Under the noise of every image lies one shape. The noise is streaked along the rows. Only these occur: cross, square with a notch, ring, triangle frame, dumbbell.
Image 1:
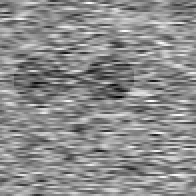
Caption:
dark dumbbell
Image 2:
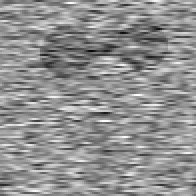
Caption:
dark dumbbell
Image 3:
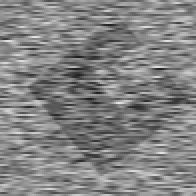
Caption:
dark square with a notch
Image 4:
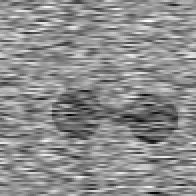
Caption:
dark dumbbell
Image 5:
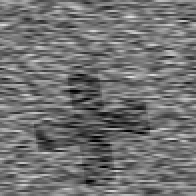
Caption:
dark cross
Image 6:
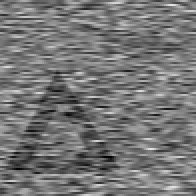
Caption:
dark triangle frame
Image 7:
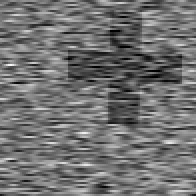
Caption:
dark cross
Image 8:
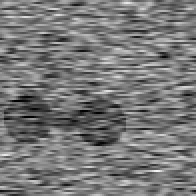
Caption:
dark dumbbell
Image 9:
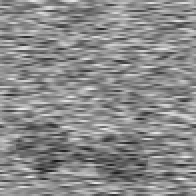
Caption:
dark dumbbell
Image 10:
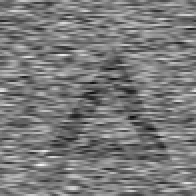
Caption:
dark triangle frame
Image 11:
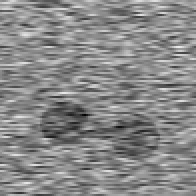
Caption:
dark dumbbell
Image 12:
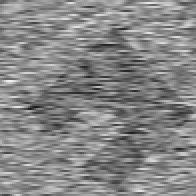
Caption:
dark square with a notch
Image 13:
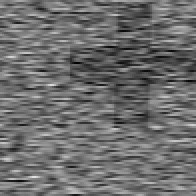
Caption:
dark cross
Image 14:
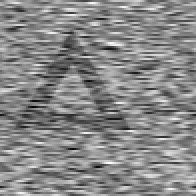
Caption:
dark triangle frame
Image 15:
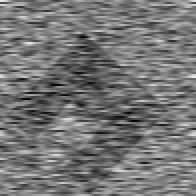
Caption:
dark square with a notch
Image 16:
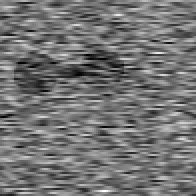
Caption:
dark dumbbell
